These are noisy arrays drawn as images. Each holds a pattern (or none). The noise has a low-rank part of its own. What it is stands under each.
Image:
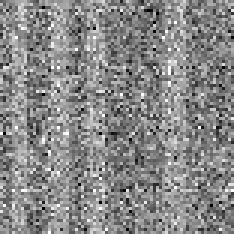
bands of columns
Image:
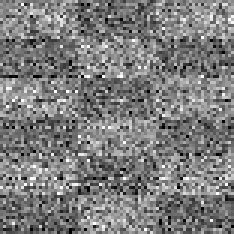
a checkerboard
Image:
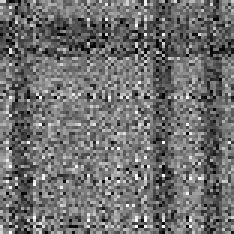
bands of rows crossing bands of columns
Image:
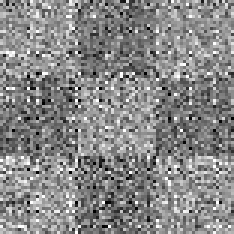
a checkerboard
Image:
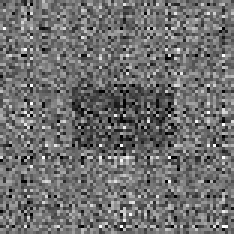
one block
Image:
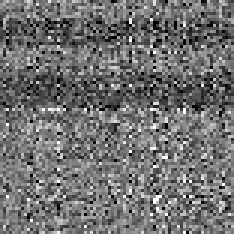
bands of rows
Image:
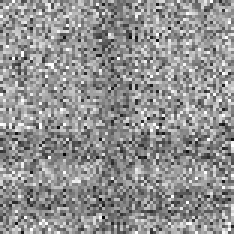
bands of rows crossing bands of columns
